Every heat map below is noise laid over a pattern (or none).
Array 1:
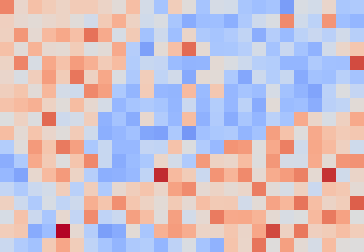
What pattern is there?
spokes from one point
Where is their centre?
bottom left
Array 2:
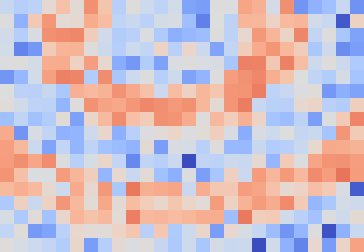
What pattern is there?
rings round one point
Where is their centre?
top middle
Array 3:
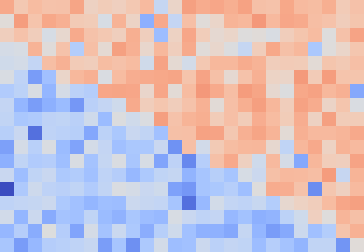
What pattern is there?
a sharp edge
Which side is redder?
top right
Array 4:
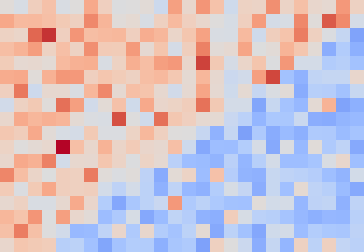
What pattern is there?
a sharp edge
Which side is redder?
top left
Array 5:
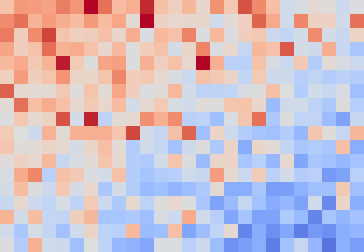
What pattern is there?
a smooth slope
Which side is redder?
top left
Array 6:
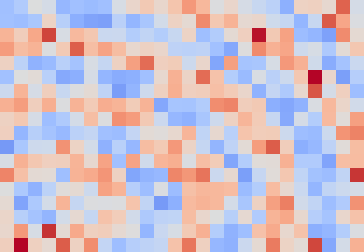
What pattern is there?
rings round one point
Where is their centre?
bottom left
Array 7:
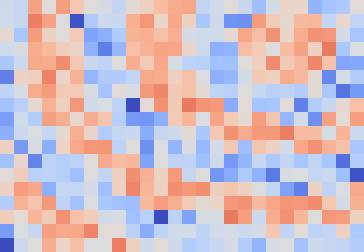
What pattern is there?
rings round one point
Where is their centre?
top right
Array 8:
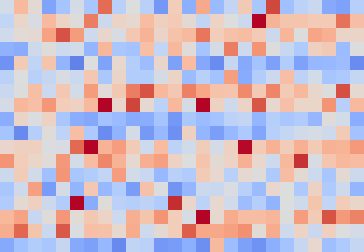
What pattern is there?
horizontal stripes
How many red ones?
4
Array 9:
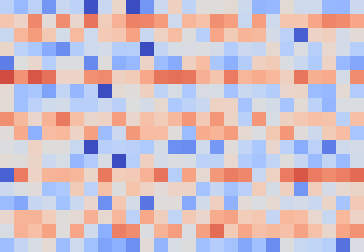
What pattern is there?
horizontal stripes
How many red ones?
5
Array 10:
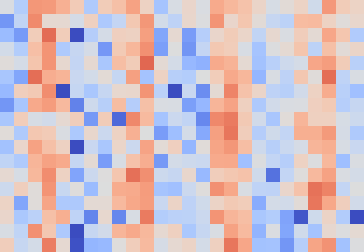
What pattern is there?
vertical stripes
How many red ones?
4
